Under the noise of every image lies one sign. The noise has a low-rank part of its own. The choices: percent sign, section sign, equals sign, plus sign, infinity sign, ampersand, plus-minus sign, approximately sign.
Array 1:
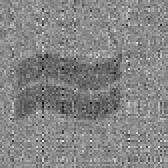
approximately sign
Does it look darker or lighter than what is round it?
darker
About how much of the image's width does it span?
two thirds
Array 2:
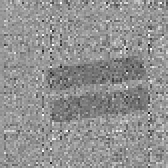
equals sign
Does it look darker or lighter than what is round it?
darker
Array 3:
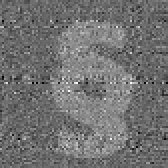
section sign
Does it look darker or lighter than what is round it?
lighter
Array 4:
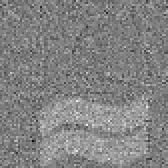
approximately sign
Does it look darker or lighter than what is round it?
lighter
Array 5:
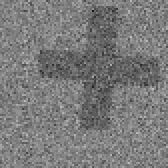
plus sign
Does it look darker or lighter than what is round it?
darker
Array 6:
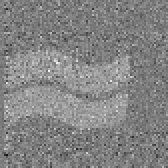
approximately sign
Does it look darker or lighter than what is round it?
lighter
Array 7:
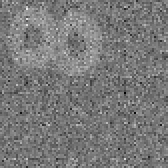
infinity sign
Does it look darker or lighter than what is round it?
lighter
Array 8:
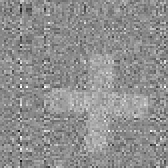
plus sign
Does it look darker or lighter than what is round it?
lighter
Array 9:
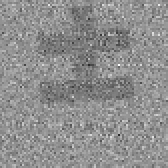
plus-minus sign
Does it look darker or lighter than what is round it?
darker
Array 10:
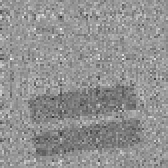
equals sign
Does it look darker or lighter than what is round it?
darker
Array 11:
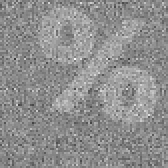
percent sign
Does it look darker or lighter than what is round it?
lighter
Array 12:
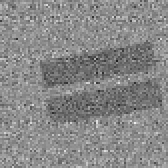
equals sign
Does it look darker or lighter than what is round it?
darker
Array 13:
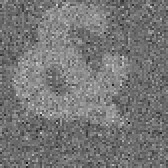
ampersand
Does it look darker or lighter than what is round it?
lighter
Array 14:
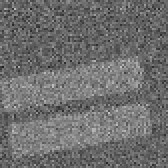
equals sign
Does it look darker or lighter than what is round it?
lighter
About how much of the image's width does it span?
nearly all
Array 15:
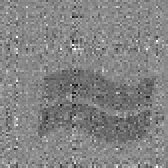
approximately sign
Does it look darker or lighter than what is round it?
darker
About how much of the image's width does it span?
two thirds
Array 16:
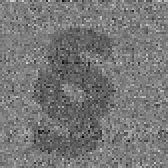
section sign
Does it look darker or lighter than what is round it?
darker
